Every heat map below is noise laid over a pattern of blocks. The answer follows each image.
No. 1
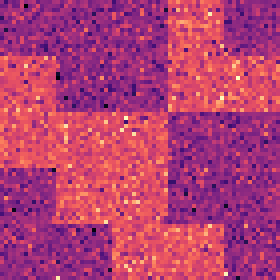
mirrored about the diagonal from the bottom left
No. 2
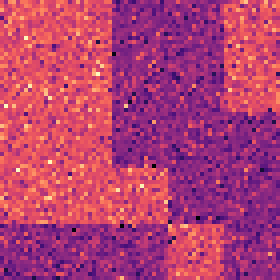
no symmetry
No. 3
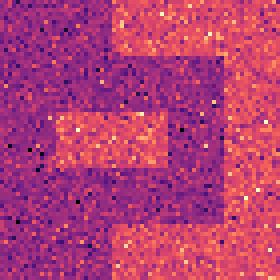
top and bottom mirror each other
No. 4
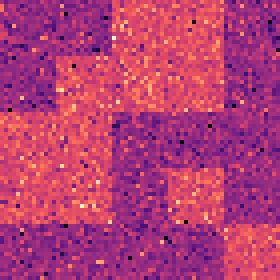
mirrored about the diagonal from the top left
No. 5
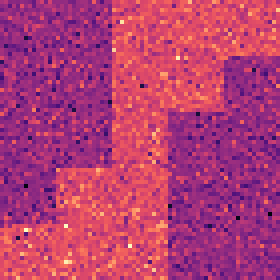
the same after a half turn
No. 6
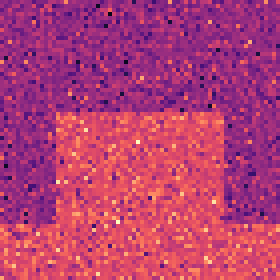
left and right mirror each other
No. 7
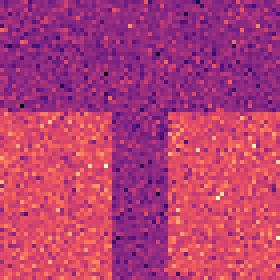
left and right mirror each other
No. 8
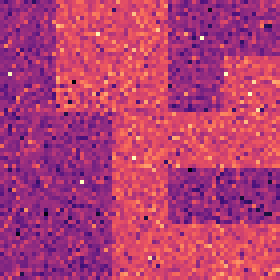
no symmetry
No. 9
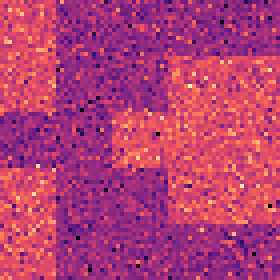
top and bottom mirror each other
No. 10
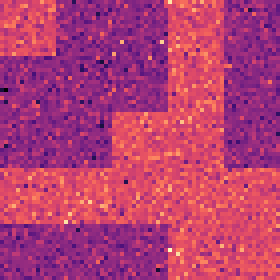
mirrored about the diagonal from the top left
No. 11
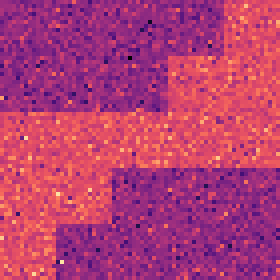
the same after a half turn
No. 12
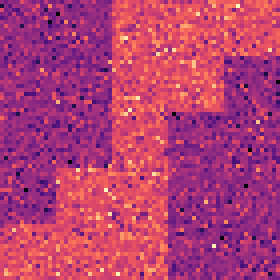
the same after a half turn
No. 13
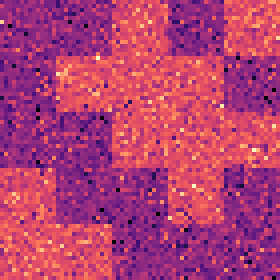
mirrored about the diagonal from the bottom left
